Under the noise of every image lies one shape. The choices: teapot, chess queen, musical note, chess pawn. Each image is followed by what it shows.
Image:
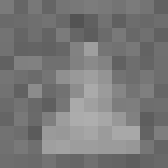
chess pawn
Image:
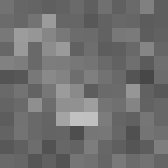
musical note
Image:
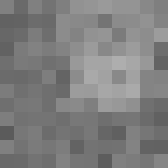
chess queen
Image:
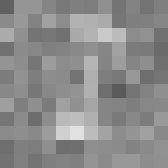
musical note
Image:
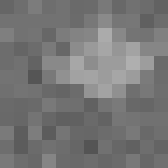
teapot
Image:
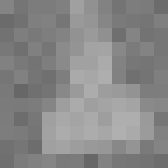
chess pawn
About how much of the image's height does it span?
nearly all
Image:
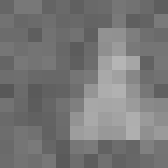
chess pawn
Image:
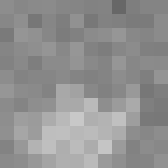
teapot
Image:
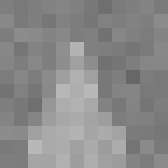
chess pawn
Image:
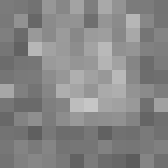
chess queen
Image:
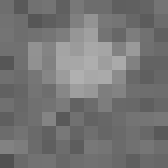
teapot
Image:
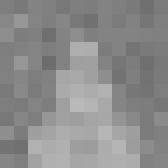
chess pawn
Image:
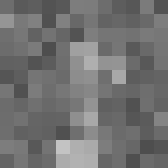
musical note
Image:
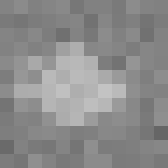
teapot
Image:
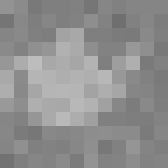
teapot
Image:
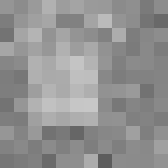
chess queen
